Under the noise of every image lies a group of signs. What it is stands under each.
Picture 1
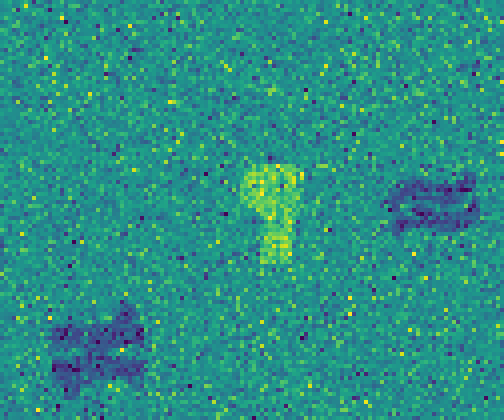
centre: light pilcrow; middle right: dark approximately sign; bottom left: dark not-equal sign
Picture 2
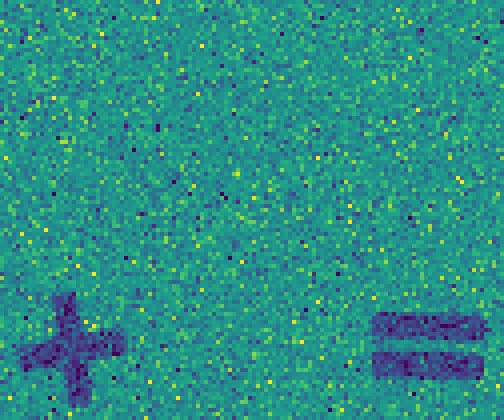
bottom left: dark plus sign; bottom right: dark equals sign
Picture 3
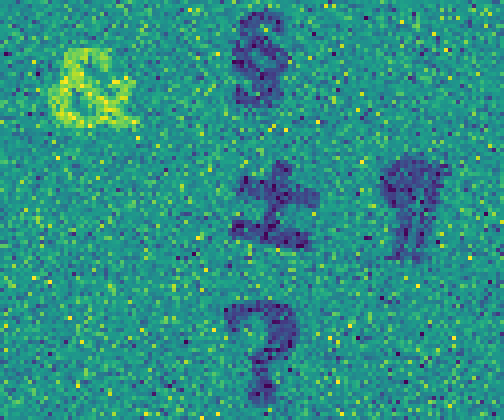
top left: light ampersand; top middle: dark section sign; centre: dark plus-minus sign; middle right: dark pilcrow; bottom middle: dark question mark
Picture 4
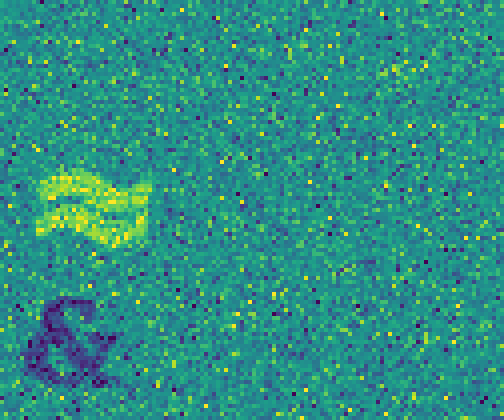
middle left: light approximately sign; bottom left: dark ampersand
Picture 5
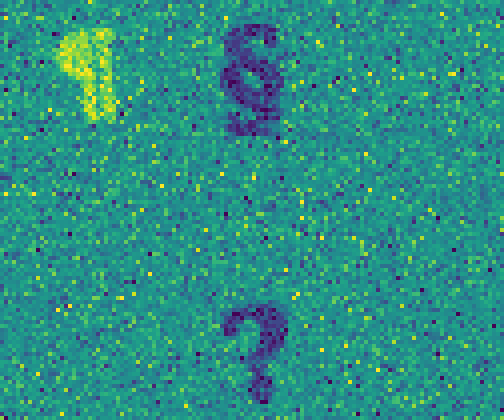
top left: light pilcrow; top middle: dark section sign; bottom middle: dark question mark
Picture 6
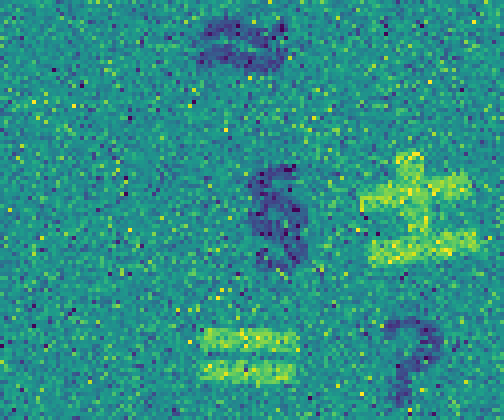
top middle: dark approximately sign; centre: dark section sign; middle right: light plus-minus sign; bottom middle: light equals sign; bottom right: dark question mark
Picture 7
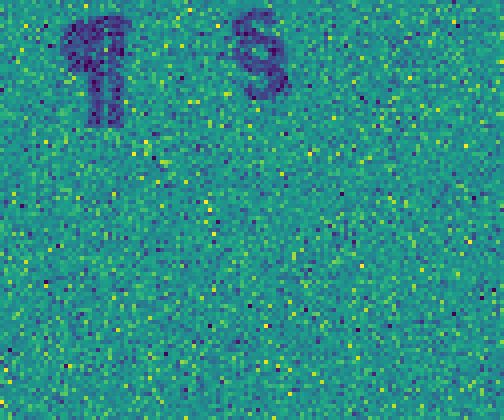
top left: dark pilcrow; top middle: dark section sign
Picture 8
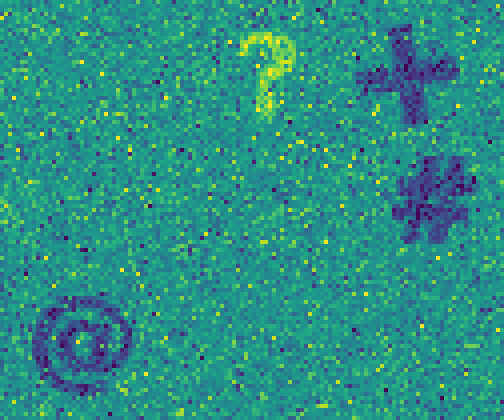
top middle: light question mark; top right: dark plus sign; middle right: dark hash sign; bottom left: dark at sign
